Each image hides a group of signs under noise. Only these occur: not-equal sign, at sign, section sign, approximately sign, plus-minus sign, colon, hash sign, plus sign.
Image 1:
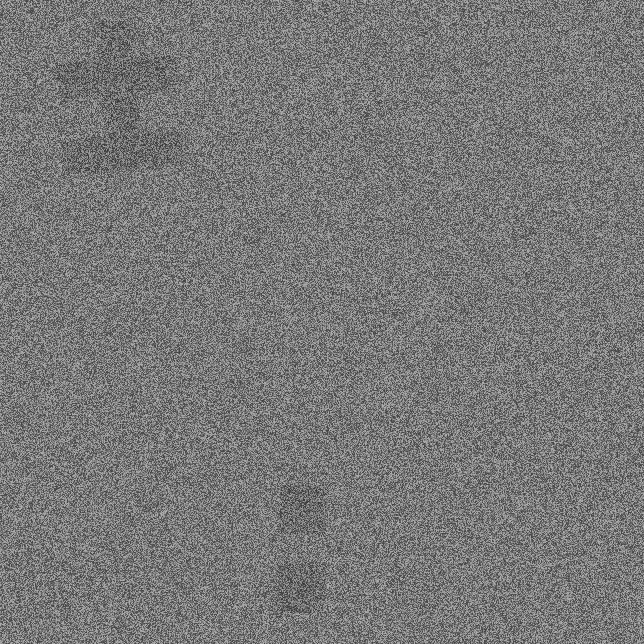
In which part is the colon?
bottom middle
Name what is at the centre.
nothing
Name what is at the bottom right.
nothing
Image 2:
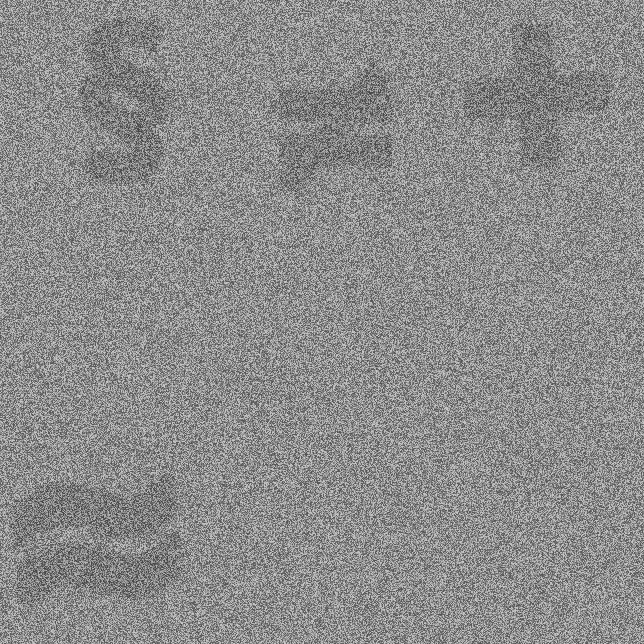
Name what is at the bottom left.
approximately sign
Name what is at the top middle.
not-equal sign
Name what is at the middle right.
nothing
